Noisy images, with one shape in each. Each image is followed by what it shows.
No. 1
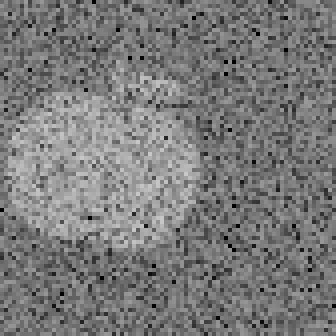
apple
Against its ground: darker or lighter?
lighter
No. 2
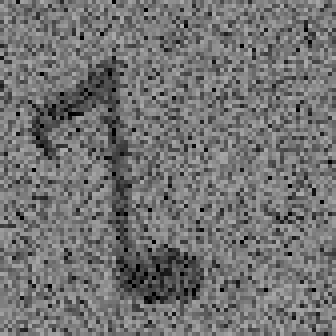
musical note
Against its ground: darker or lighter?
darker
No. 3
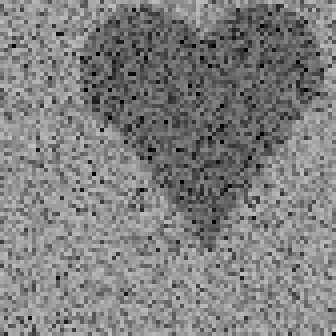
heart
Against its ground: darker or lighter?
darker
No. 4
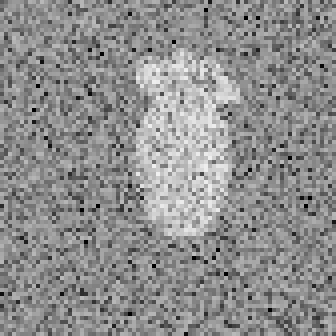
footprint
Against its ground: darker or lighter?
lighter
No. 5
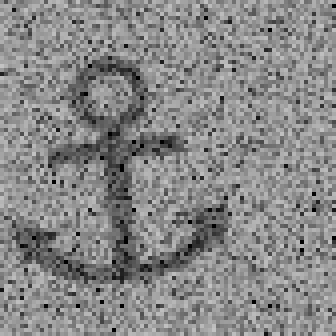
anchor
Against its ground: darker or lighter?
darker
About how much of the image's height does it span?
two thirds
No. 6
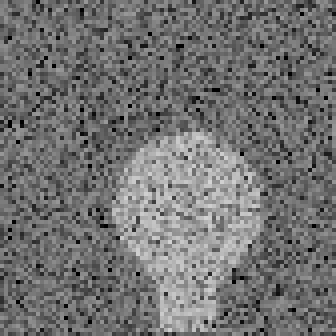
light bulb
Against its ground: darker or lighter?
lighter
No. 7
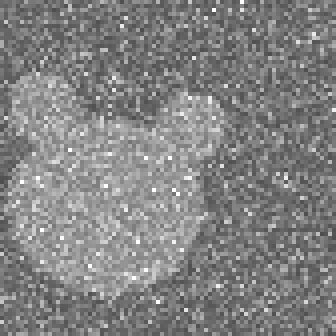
bear's head
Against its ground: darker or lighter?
lighter
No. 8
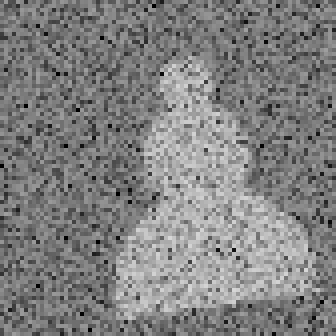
chess pawn
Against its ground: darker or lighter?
lighter
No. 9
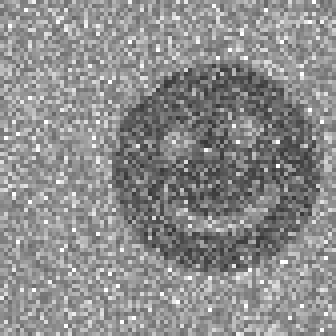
smiling face
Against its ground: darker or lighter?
darker
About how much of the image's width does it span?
two thirds
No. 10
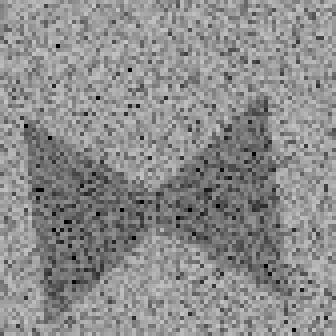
bow tie
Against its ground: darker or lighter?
darker
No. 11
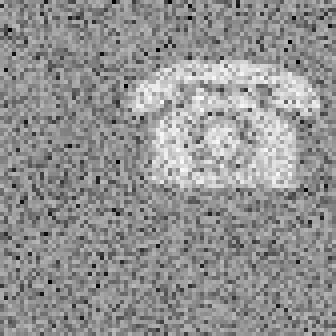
telephone
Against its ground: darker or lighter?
lighter
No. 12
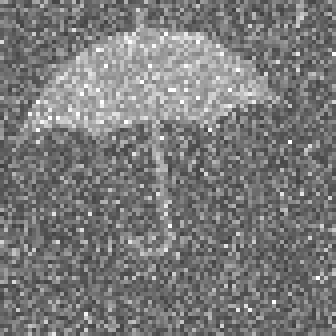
umbrella
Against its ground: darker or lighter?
lighter
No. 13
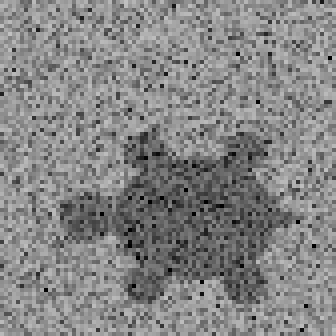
turtle
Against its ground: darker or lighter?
darker
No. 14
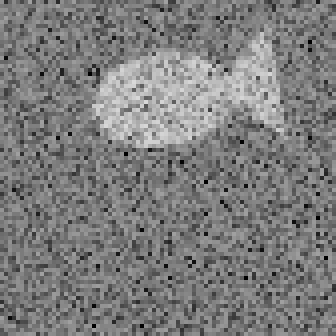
fish
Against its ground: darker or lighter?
lighter
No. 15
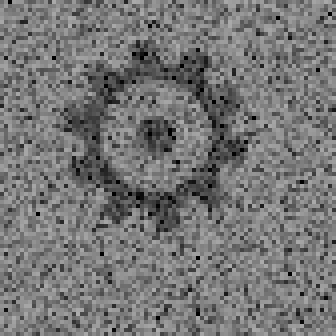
gear
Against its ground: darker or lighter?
darker
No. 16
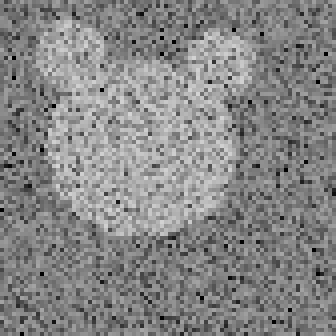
bear's head
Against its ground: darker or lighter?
lighter
